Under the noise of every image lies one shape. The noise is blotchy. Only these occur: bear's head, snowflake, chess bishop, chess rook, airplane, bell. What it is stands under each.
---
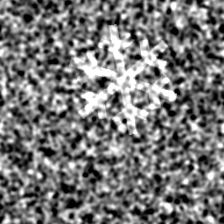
snowflake
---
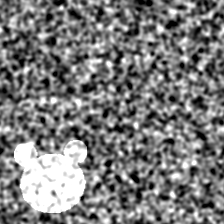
bear's head
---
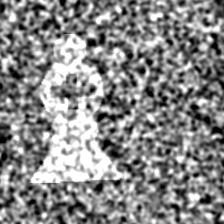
chess bishop
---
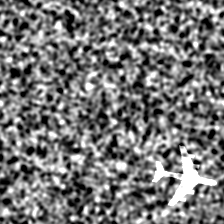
airplane
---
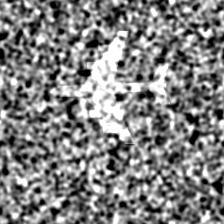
airplane
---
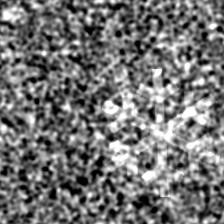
snowflake
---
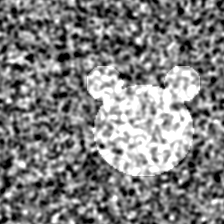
bear's head
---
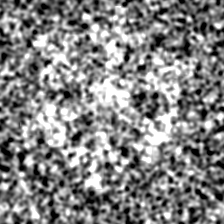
snowflake
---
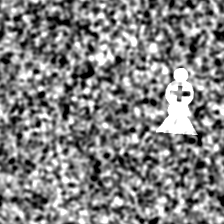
chess bishop
